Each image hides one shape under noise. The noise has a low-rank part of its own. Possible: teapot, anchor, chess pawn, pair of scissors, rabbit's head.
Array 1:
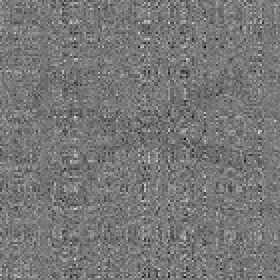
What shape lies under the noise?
pair of scissors
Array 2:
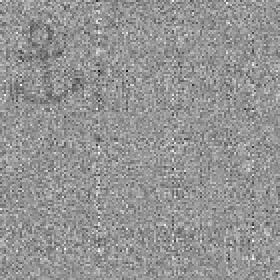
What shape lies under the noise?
anchor
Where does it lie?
top left
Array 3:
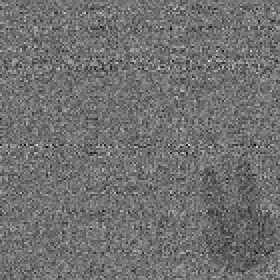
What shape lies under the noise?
rabbit's head
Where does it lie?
bottom right
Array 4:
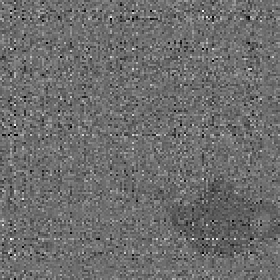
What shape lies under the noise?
teapot
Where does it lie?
bottom right
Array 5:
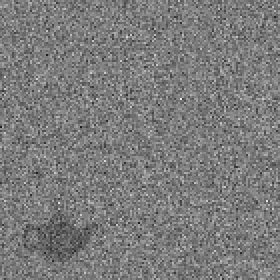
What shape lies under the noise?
teapot
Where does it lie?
bottom left
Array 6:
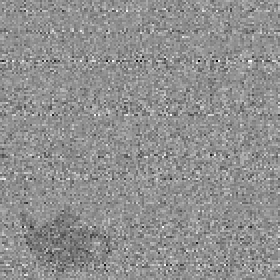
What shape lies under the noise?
teapot
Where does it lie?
bottom left
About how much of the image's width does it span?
a third
